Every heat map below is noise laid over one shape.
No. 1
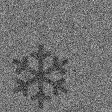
snowflake
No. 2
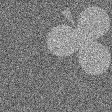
club
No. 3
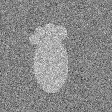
footprint
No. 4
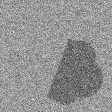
cloud
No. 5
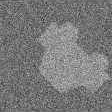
car
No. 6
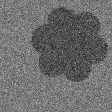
flower
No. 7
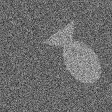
fish
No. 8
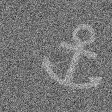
anchor
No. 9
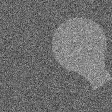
light bulb
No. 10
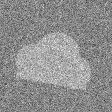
cloud
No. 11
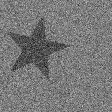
star
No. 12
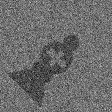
chess bishop
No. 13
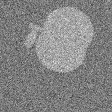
apple
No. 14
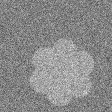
flower
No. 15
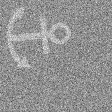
anchor
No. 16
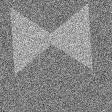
bow tie
